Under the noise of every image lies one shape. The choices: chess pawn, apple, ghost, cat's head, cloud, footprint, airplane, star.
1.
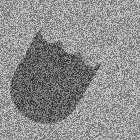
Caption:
dark ghost
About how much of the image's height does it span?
two thirds
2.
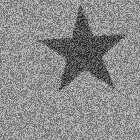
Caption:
dark star
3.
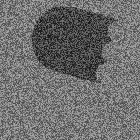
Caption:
dark ghost
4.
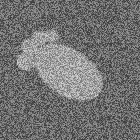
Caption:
light footprint
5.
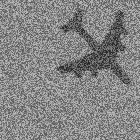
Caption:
dark airplane
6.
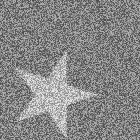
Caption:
light star
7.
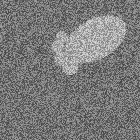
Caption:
light footprint
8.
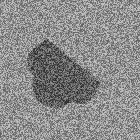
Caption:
dark cloud
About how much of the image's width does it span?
half
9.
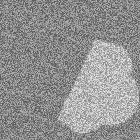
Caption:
light cloud
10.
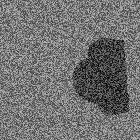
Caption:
dark cloud
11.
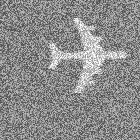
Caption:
light airplane
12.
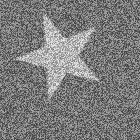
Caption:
light star
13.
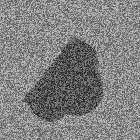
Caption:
dark cloud
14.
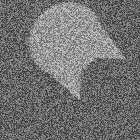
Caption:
light cat's head
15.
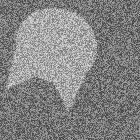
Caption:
light cat's head
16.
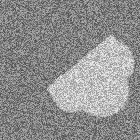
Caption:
light cloud
